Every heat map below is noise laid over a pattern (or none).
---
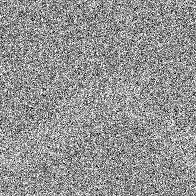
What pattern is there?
a wavy band
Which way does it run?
left to right
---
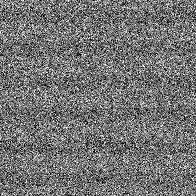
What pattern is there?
horizontal stripes
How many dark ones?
6
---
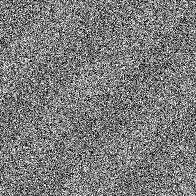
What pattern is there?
diagonal stripes
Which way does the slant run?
bottom left to top right
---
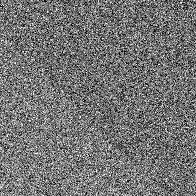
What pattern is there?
a sharp edge
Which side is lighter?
bottom left
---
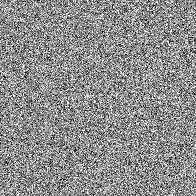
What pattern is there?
only noise
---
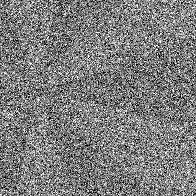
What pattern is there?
spokes from one point
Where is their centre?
middle left
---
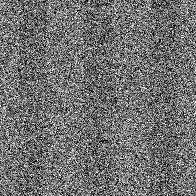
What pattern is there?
vertical stripes
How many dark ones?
3
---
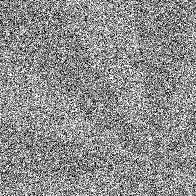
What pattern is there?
spokes from one point
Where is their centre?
bottom right
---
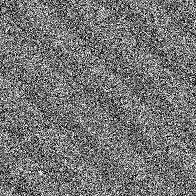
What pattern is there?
diagonal stripes
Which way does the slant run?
top left to bottom right
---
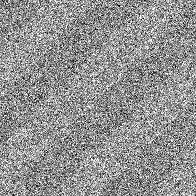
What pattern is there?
diagonal stripes
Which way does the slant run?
bottom left to top right
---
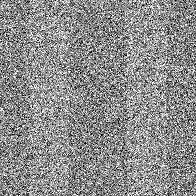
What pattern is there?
vertical stripes
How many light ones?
2
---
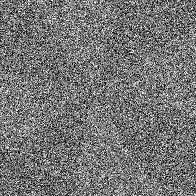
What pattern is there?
spokes from one point
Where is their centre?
centre
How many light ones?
4
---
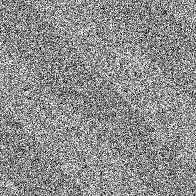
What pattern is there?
diagonal stripes
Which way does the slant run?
top left to bottom right
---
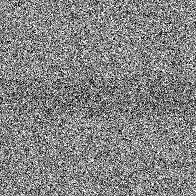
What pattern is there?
one horizontal stripe
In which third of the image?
middle
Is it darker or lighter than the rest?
darker
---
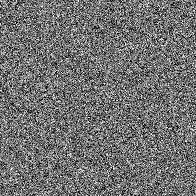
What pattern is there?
only noise
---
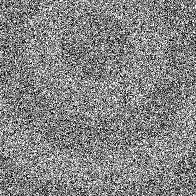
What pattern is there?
rings round one point
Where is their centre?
top middle
